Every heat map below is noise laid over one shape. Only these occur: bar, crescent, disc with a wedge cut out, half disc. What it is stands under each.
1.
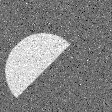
half disc
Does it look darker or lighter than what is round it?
lighter
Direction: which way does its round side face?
up and left
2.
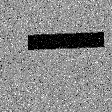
bar
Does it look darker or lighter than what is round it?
darker
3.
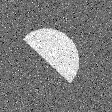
half disc
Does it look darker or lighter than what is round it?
lighter
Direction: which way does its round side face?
up and right
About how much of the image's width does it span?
half
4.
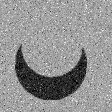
crescent
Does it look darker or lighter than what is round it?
darker
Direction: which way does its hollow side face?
up
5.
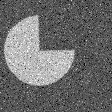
disc with a wedge cut out
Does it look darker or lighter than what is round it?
lighter
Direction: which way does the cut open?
up and right
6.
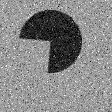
disc with a wedge cut out
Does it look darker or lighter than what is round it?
darker
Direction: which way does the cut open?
down and left
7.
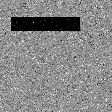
bar
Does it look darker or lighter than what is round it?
darker
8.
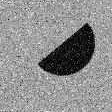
half disc
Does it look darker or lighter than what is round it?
darker
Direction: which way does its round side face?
down and right
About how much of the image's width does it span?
half
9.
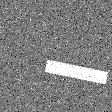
bar
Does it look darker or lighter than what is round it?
lighter
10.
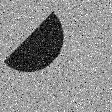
half disc
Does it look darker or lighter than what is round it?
darker
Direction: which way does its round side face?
down and right
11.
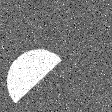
half disc
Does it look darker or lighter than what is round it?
lighter
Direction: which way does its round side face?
up and left
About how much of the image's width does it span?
half
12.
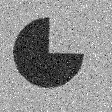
disc with a wedge cut out
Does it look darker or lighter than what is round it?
darker
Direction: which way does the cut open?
up and right
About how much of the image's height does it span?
two thirds
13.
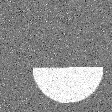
half disc
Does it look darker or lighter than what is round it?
lighter
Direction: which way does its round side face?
down
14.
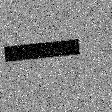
bar
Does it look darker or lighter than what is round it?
darker
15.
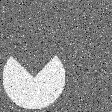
disc with a wedge cut out
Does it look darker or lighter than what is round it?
lighter
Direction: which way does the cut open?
up
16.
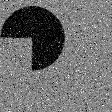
disc with a wedge cut out
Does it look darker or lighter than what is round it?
darker
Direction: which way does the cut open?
down and left
